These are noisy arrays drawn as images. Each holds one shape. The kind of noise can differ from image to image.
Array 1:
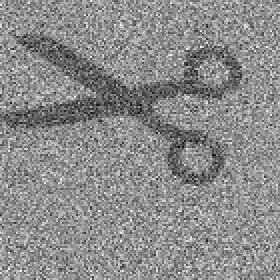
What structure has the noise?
low rank plus noise
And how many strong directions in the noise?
five to eight
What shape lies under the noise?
pair of scissors
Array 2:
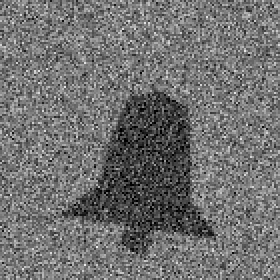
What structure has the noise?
independent entries
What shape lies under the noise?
bell
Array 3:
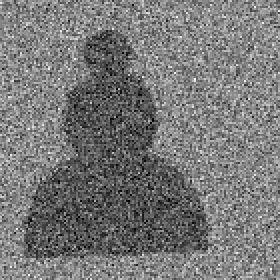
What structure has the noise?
independent entries
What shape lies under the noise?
chess pawn
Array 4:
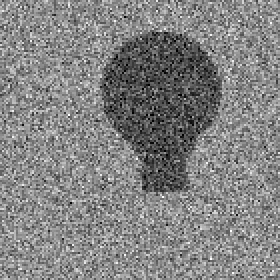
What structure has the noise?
independent entries
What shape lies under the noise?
light bulb
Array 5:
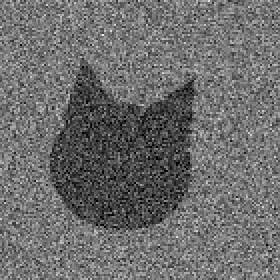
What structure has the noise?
low rank plus noise
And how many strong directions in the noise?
five to eight
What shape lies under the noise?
cat's head
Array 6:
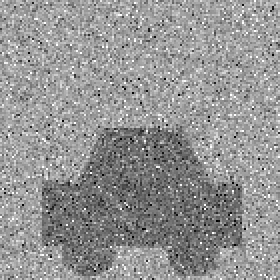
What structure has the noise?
heavy tails
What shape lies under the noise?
car
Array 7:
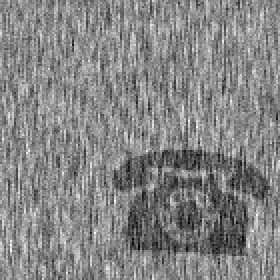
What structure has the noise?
streaked along the columns
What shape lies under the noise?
telephone
